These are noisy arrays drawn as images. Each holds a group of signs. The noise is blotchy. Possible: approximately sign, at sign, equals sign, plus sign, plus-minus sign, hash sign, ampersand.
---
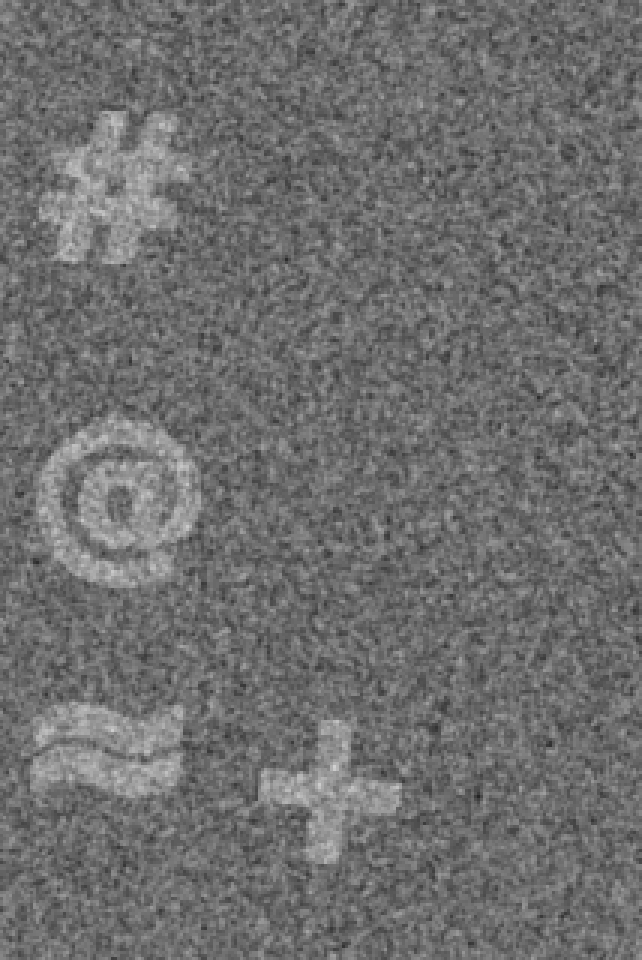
top left: hash sign; middle left: at sign; bottom left: approximately sign; bottom middle: plus sign
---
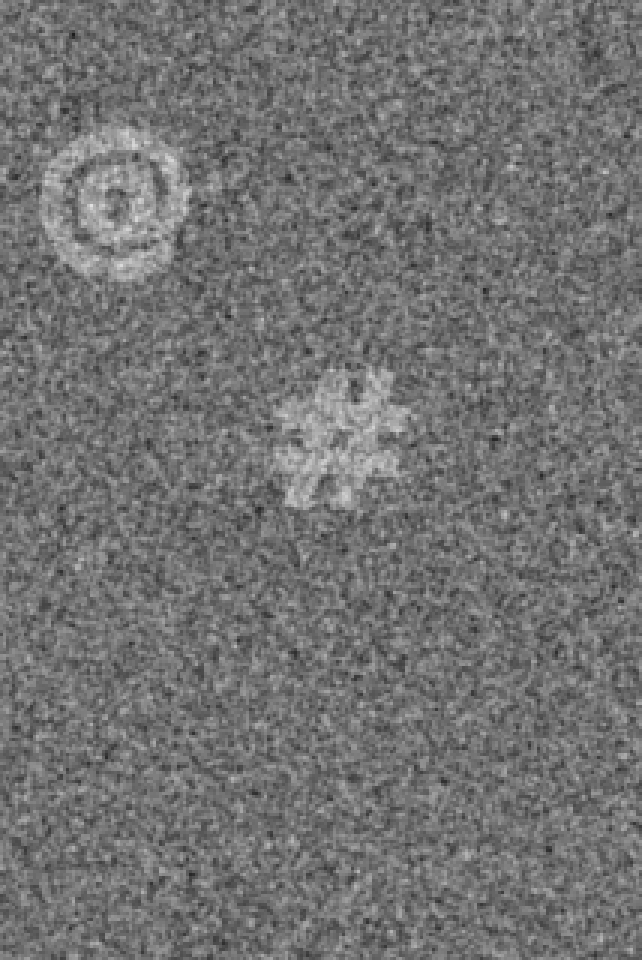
top left: at sign; centre: hash sign
